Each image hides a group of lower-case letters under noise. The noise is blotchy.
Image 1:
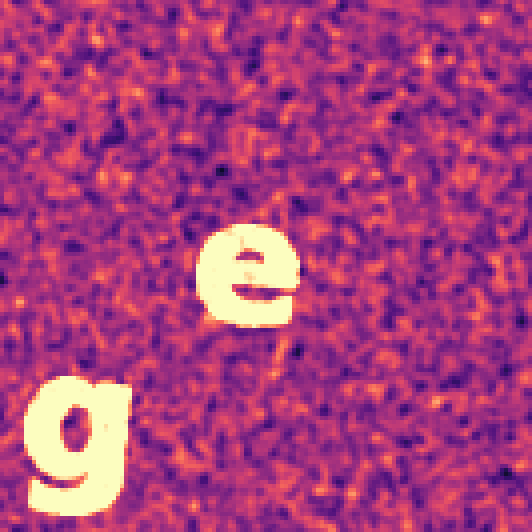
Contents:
centre: e; bottom left: g
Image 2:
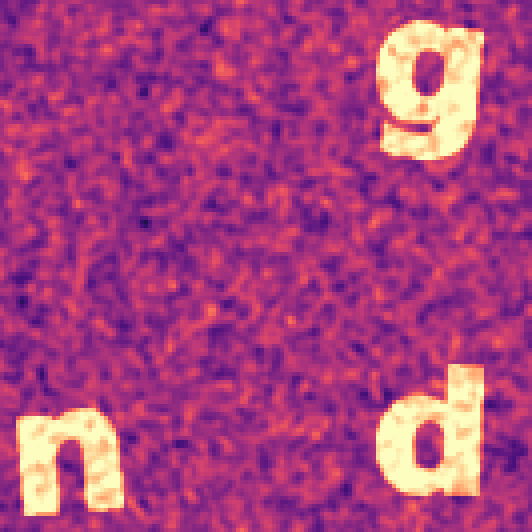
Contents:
top right: g; bottom left: n; bottom right: d
